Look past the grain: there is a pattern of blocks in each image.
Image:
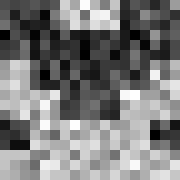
left and right mirror each other
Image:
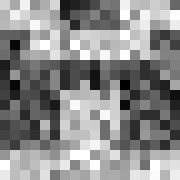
left and right mirror each other
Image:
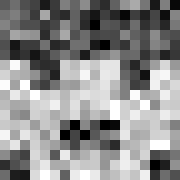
left and right mirror each other
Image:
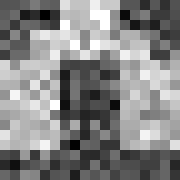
left and right mirror each other
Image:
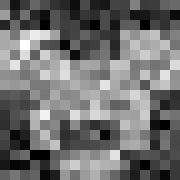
left and right mirror each other
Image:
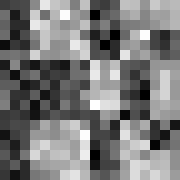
top and bottom mirror each other
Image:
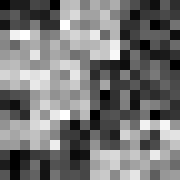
no symmetry
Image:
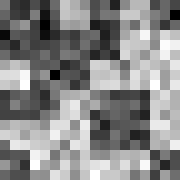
mirrored about the diagonal from the top left
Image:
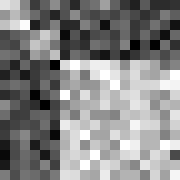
mirrored about the diagonal from the top left
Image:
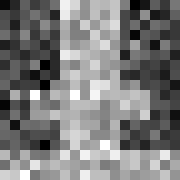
left and right mirror each other
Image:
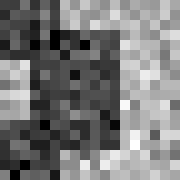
top and bottom mirror each other
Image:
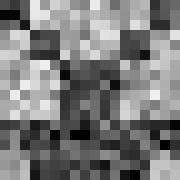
left and right mirror each other
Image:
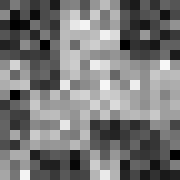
mirrored about the diagonal from the bottom left
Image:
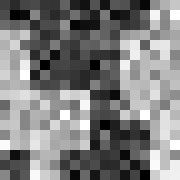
no symmetry
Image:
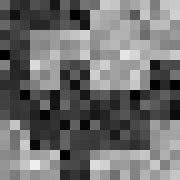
no symmetry
